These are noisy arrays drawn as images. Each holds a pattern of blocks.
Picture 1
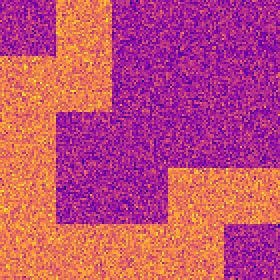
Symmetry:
mirrored about the diagonal from the bottom left
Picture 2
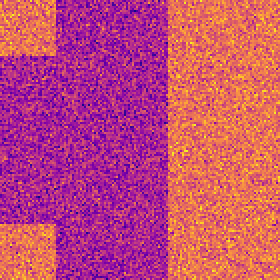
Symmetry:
top and bottom mirror each other
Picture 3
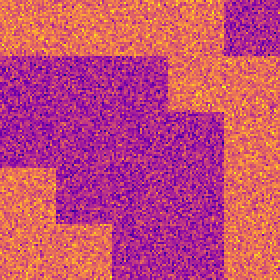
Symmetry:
mirrored about the diagonal from the bottom left
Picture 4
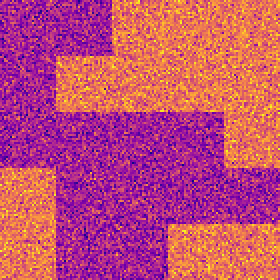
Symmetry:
no symmetry
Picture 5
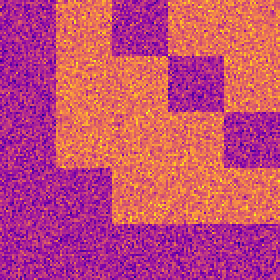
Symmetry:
mirrored about the diagonal from the bottom left
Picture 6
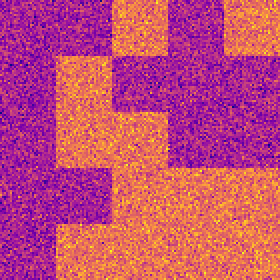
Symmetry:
no symmetry
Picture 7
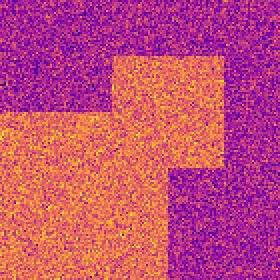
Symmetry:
mirrored about the diagonal from the bottom left
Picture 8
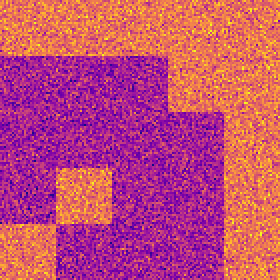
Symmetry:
mirrored about the diagonal from the bottom left
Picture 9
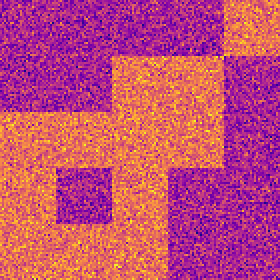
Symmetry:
mirrored about the diagonal from the bottom left
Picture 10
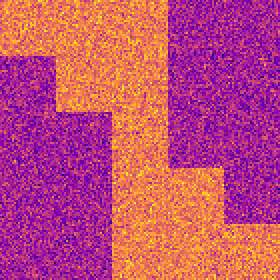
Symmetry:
the same after a half turn
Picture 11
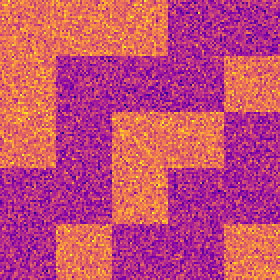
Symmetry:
mirrored about the diagonal from the top left
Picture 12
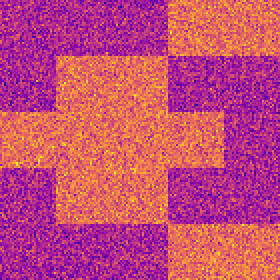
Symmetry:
top and bottom mirror each other
